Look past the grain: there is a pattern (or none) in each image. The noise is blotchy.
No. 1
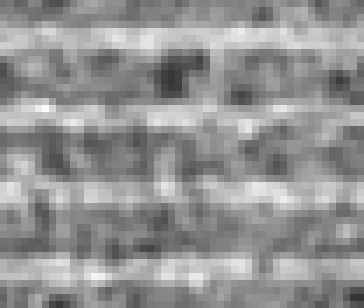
horizontal stripes
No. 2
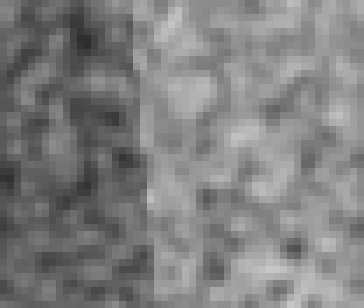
a sharp edge
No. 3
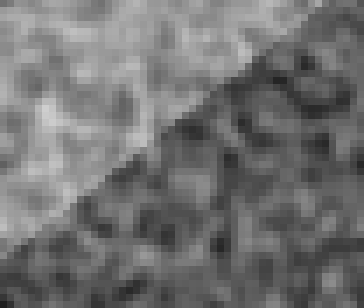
a sharp edge
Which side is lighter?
top left
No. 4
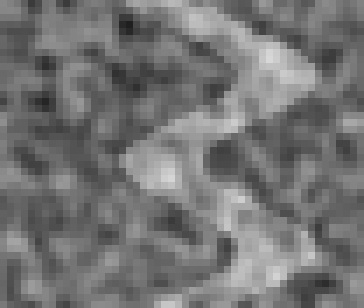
a wavy band
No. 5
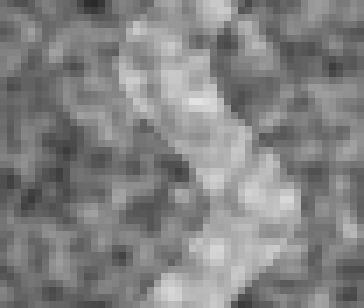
a wavy band
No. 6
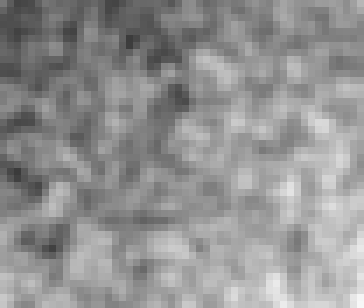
a smooth slope
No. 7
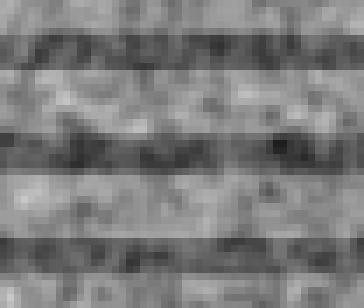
horizontal stripes
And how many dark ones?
3
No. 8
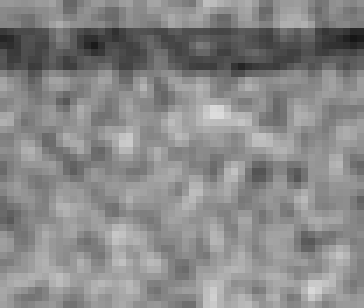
one horizontal stripe
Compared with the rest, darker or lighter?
darker
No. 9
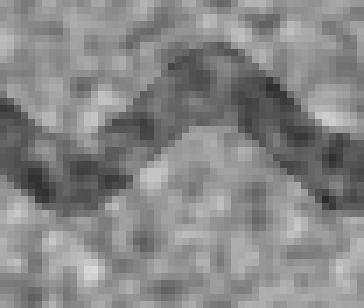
a wavy band
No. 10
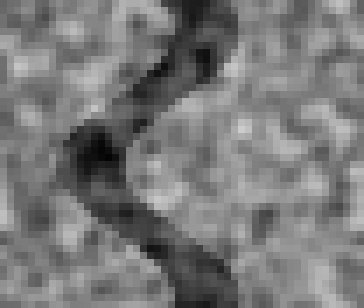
a wavy band
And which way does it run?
top to bottom
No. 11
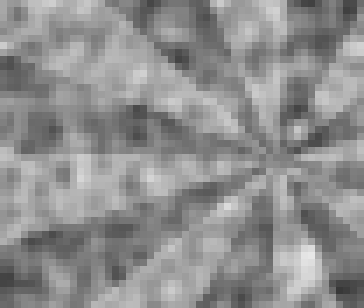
spokes from one point
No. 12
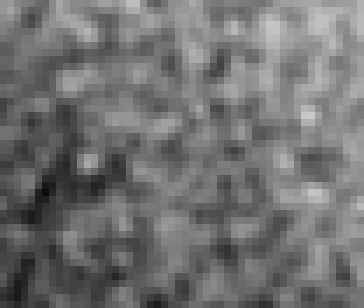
a smooth slope
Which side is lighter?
top right
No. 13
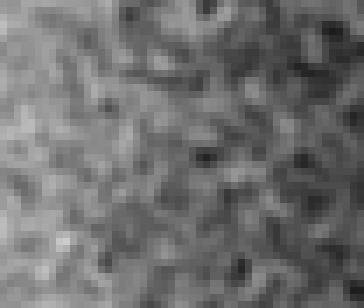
a smooth slope
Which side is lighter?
left
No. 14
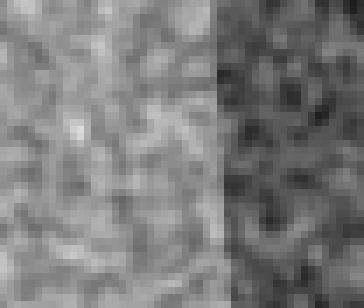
a sharp edge
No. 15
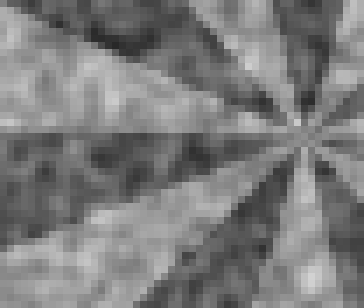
spokes from one point
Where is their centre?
middle right
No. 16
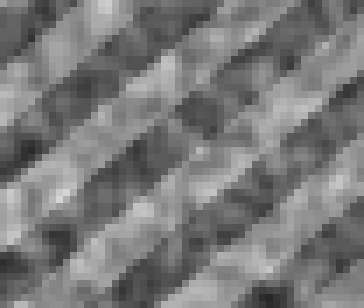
diagonal stripes
